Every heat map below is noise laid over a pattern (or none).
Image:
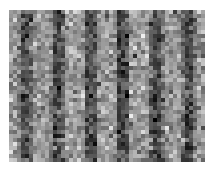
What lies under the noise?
vertical stripes
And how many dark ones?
6
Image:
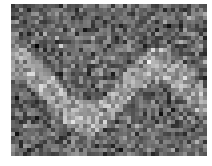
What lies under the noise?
a wavy band
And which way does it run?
left to right
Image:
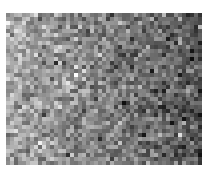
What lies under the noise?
a smooth slope
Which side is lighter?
left
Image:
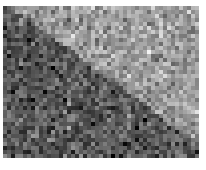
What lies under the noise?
a sharp edge
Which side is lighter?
top right
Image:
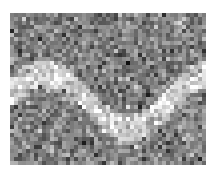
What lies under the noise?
a wavy band
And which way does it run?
left to right
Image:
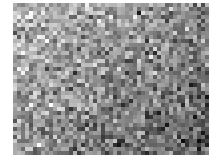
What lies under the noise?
a smooth slope
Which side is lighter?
top left
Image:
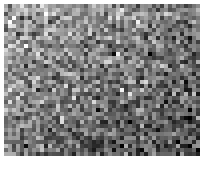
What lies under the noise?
a smooth slope
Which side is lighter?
top left
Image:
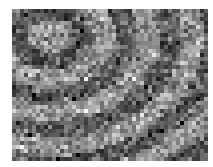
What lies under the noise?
rings round one point
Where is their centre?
top left
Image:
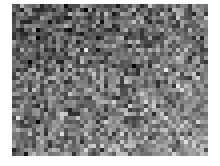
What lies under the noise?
a smooth slope
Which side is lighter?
bottom right
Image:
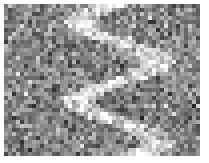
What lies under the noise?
a wavy band
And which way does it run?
top to bottom
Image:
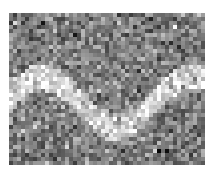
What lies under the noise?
a wavy band
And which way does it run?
left to right
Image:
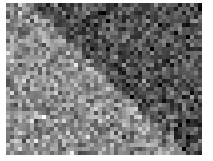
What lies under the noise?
a sharp edge
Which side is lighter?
bottom left
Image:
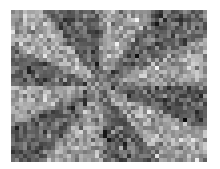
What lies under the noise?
spokes from one point
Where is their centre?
centre
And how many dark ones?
6
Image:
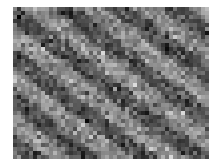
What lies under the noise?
diagonal stripes
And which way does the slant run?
top left to bottom right
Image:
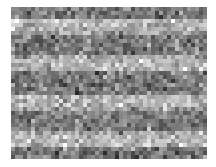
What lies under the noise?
horizontal stripes
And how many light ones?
4
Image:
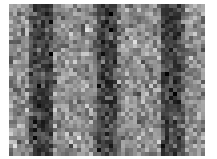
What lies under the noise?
vertical stripes
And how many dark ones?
3
